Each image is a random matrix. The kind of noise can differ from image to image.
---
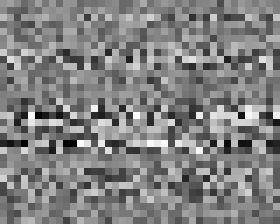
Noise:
rows of uneven size
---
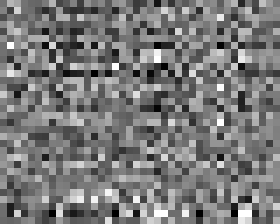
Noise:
low rank plus noise
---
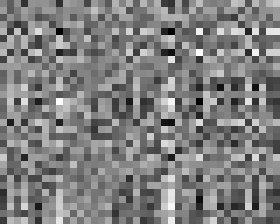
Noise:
low rank plus noise
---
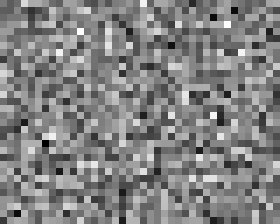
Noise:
independent entries
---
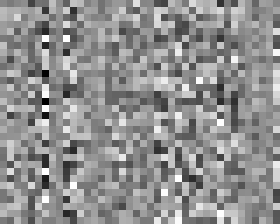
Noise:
columns of uneven size
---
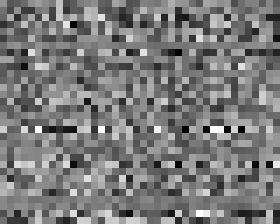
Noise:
rows of uneven size
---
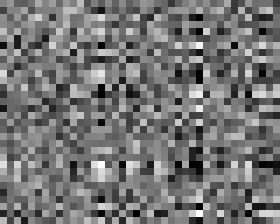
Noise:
low rank plus noise
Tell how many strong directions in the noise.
one
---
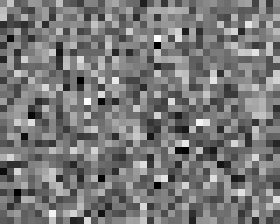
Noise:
independent entries
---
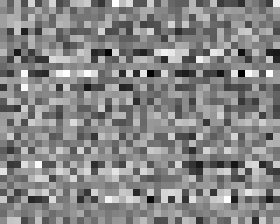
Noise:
rows of uneven size
